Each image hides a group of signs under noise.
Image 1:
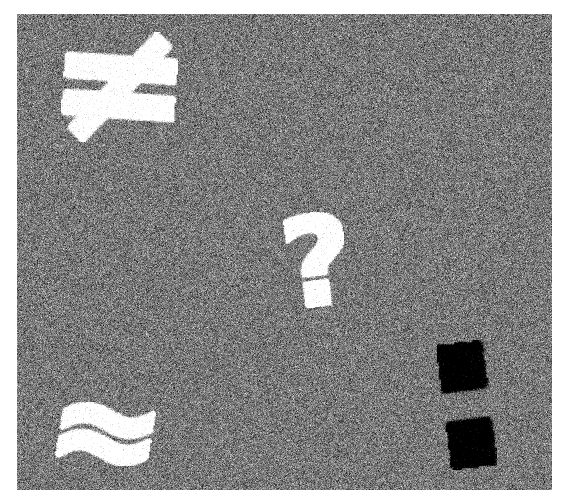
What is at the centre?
question mark
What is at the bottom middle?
nothing
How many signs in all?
4
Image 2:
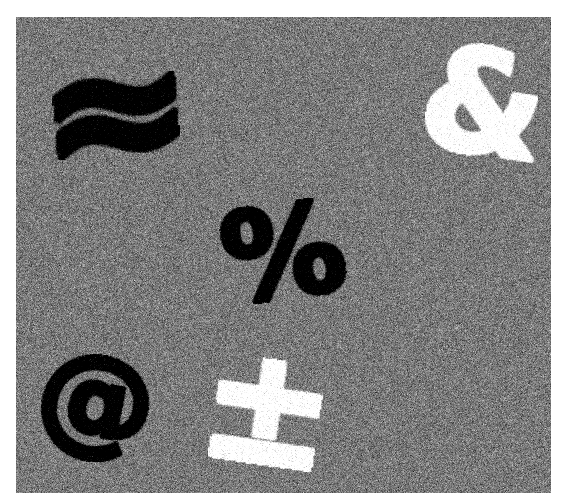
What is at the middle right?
nothing
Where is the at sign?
bottom left
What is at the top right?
ampersand
